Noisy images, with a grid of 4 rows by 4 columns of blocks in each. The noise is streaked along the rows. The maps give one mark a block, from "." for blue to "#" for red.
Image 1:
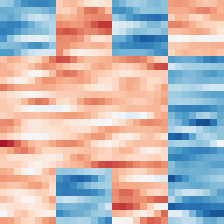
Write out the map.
. # . #
# # # .
# # # .
# . # .
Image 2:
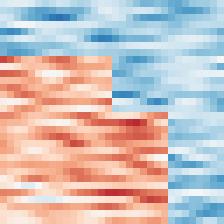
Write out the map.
. . . .
# # . .
# # # .
# # # .
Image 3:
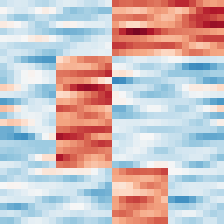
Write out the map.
. . # #
. # . .
. # . .
. . # .
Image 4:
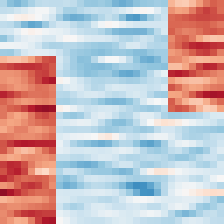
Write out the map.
. . . #
# . . #
# . . .
# . . .
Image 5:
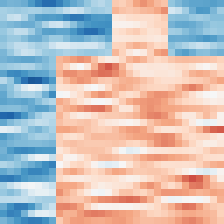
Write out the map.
. . # .
. # # #
. # # #
. # # #
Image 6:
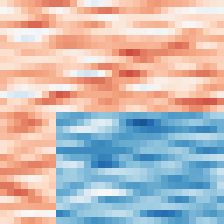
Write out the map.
# # # #
# # # #
# . . .
# . . .
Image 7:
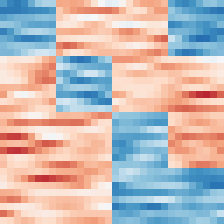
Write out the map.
. # # .
# . # #
# # . #
# # . .
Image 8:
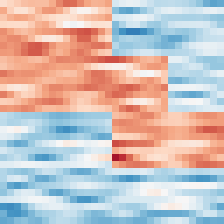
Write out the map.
# # . .
# # # .
. . # #
. . . .
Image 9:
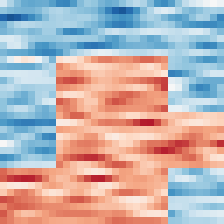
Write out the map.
. . . .
. # # .
. # # #
# # # .
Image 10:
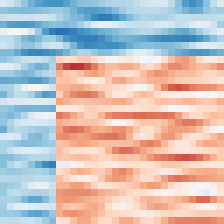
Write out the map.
. . . .
. # # #
. # # #
. # # #
